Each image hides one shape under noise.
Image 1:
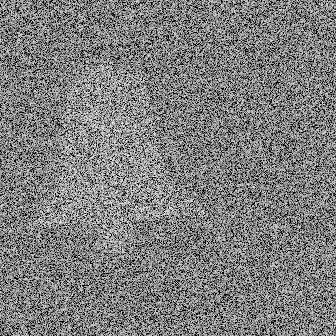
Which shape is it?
bell
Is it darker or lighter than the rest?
lighter
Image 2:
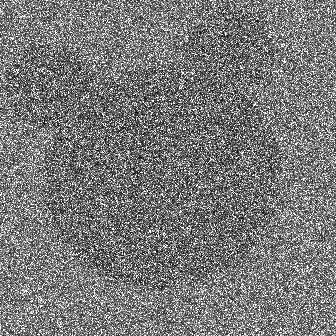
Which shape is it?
bear's head
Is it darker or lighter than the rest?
darker
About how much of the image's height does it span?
nearly all
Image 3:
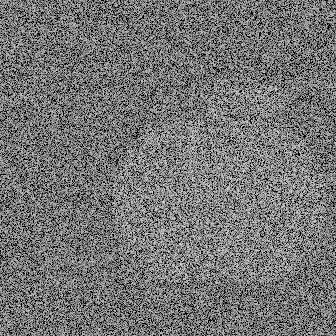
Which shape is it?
apple
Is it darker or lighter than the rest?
lighter
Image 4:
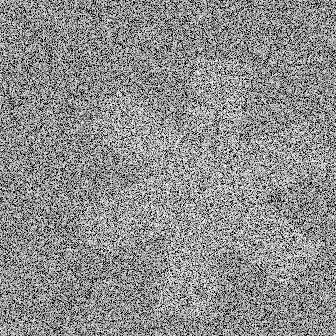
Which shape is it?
asterisk
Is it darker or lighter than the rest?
lighter
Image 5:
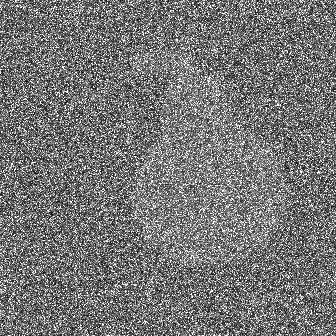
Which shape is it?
pear
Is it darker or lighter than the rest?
lighter
